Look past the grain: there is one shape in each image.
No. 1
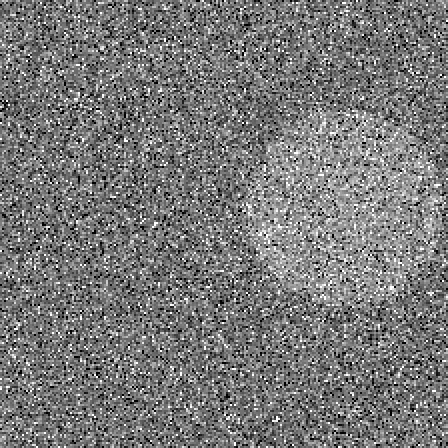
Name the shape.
disc
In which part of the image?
middle right
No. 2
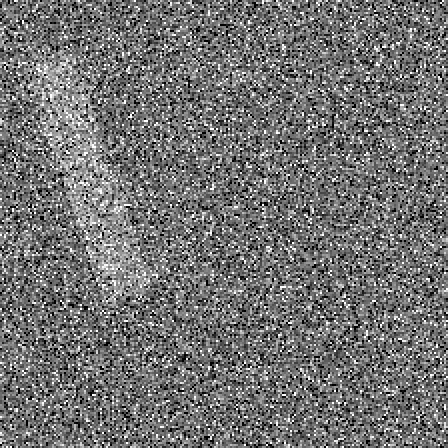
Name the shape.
bar
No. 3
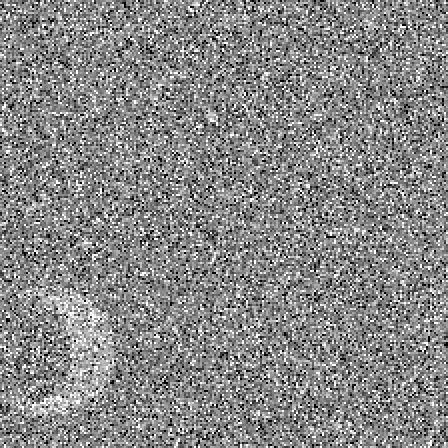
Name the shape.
crescent
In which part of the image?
bottom left
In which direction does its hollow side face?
left
